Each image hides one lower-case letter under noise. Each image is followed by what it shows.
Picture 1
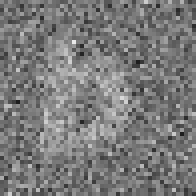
b
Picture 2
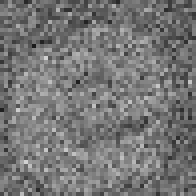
e
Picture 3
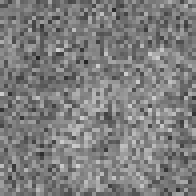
d
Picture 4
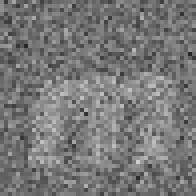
m
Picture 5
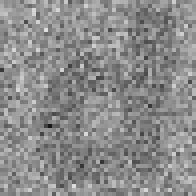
d
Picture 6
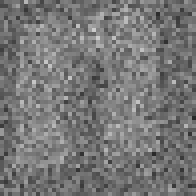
n
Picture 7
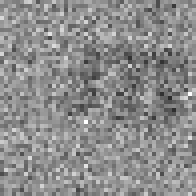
m
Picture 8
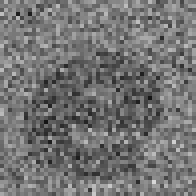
e
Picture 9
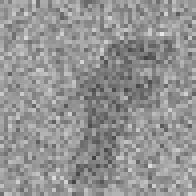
f
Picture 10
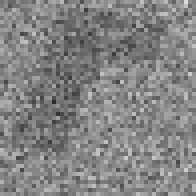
r
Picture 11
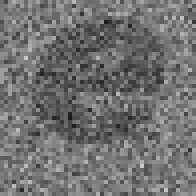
e
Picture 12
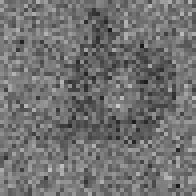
b
